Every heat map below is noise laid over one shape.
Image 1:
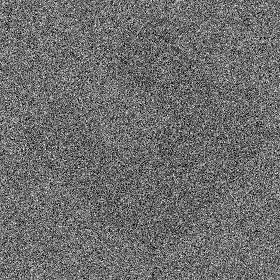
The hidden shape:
square with a notch
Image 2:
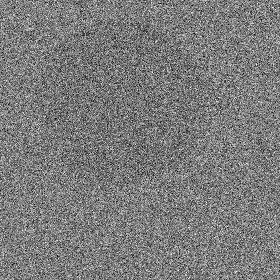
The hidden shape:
disc
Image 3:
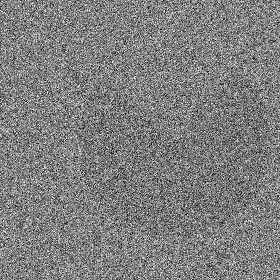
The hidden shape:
disc with a wedge cut out
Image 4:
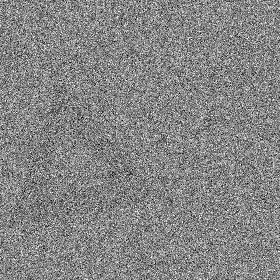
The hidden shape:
triangle frame
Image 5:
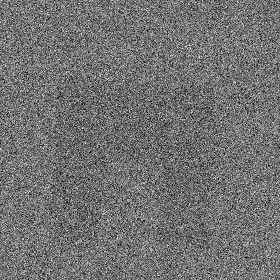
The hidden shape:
square with a notch
